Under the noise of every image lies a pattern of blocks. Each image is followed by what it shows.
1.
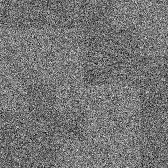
mirrored about the diagonal from the bottom left
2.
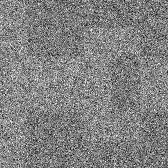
top and bottom mirror each other
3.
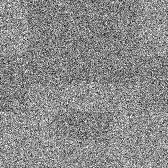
left and right mirror each other
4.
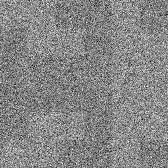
top and bottom mirror each other
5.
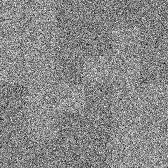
the same after a half turn
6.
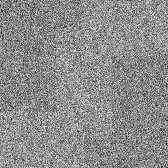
the same after a half turn
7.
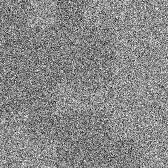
no symmetry
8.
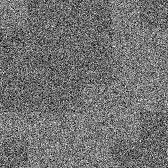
mirrored about the diagonal from the top left
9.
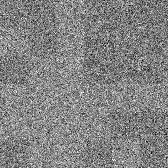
mirrored about the diagonal from the bottom left
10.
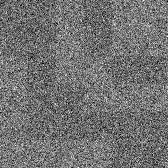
mirrored about the diagonal from the bottom left
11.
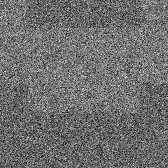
left and right mirror each other
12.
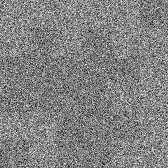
mirrored about the diagonal from the bottom left
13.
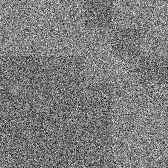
mirrored about the diagonal from the bottom left
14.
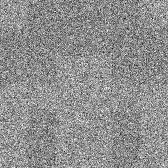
left and right mirror each other
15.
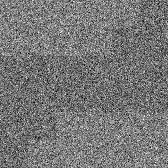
the same after a half turn
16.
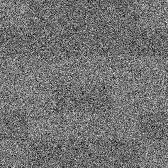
left and right mirror each other
